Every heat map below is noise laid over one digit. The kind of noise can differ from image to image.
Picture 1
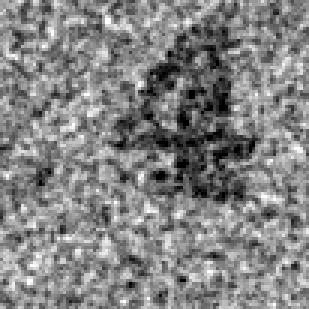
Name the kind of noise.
blotchy
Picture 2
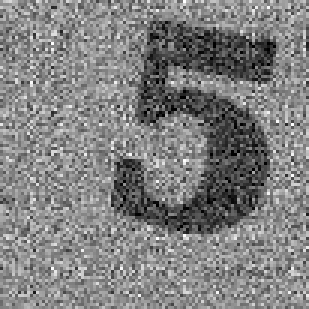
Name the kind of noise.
low rank plus noise
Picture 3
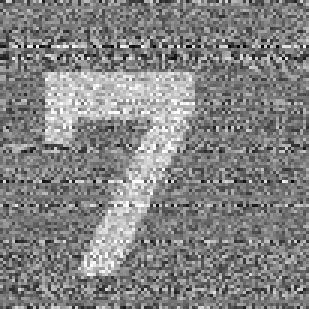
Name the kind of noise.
rows of uneven size
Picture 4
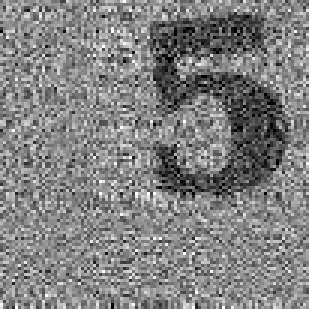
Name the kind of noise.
low rank plus noise
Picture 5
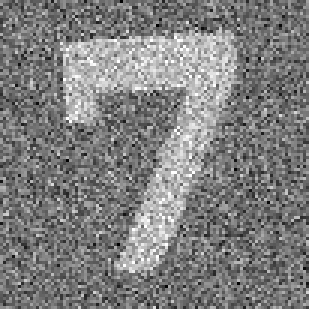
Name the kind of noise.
independent entries
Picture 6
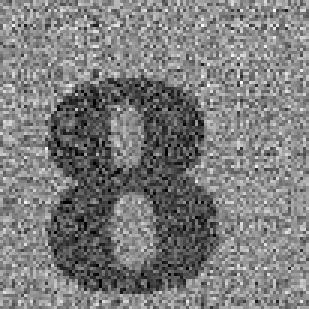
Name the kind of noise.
low rank plus noise
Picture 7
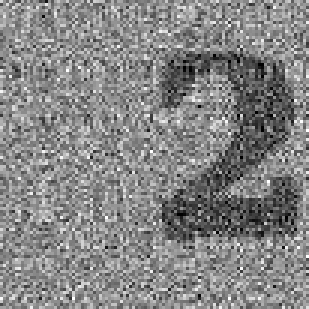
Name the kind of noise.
low rank plus noise
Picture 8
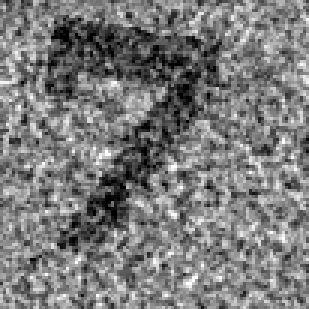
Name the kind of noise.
blotchy
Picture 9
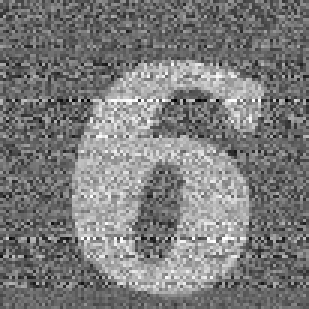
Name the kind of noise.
rows of uneven size
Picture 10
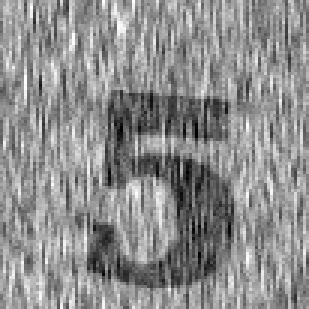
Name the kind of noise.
streaked along the columns
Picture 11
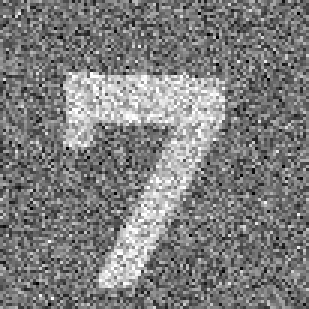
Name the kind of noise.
independent entries
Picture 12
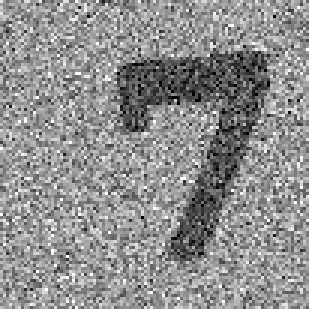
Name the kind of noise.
independent entries
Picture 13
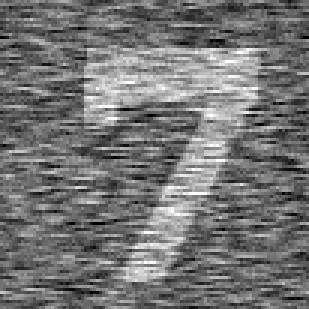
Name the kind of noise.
streaked along the rows
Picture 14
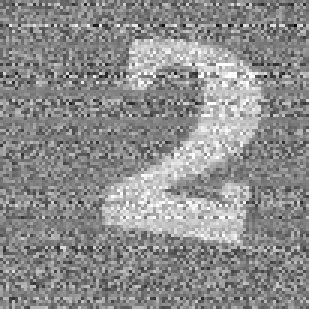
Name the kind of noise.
rows of uneven size
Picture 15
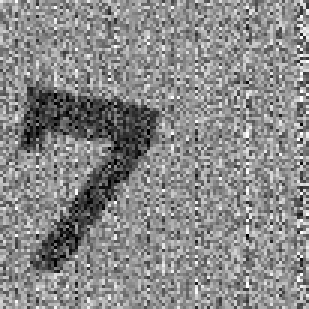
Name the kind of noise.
columns of uneven size
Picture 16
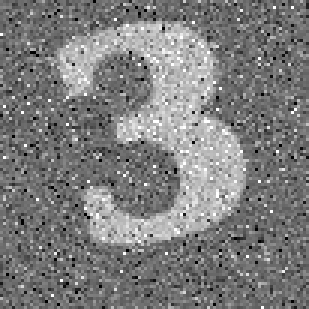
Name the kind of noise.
heavy tails
